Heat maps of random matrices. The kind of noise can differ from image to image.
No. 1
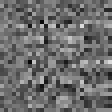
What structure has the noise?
low rank plus noise
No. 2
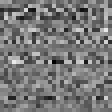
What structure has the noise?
rows of uneven size
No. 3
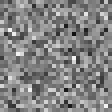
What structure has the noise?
low rank plus noise
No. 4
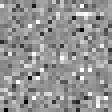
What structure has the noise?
heavy tails
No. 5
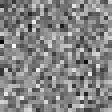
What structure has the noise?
independent entries
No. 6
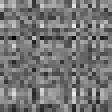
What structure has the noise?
low rank plus noise
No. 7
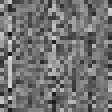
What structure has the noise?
columns of uneven size
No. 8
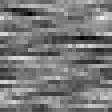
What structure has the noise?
streaked along the rows
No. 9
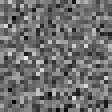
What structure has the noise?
independent entries
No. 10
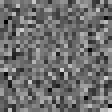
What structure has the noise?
low rank plus noise
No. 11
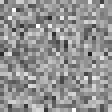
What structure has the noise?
low rank plus noise
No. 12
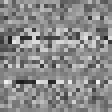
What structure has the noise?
rows of uneven size
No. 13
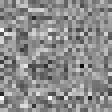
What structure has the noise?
low rank plus noise
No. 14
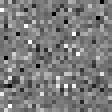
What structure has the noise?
heavy tails
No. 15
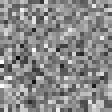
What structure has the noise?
low rank plus noise
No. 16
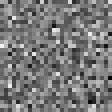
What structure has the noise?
low rank plus noise
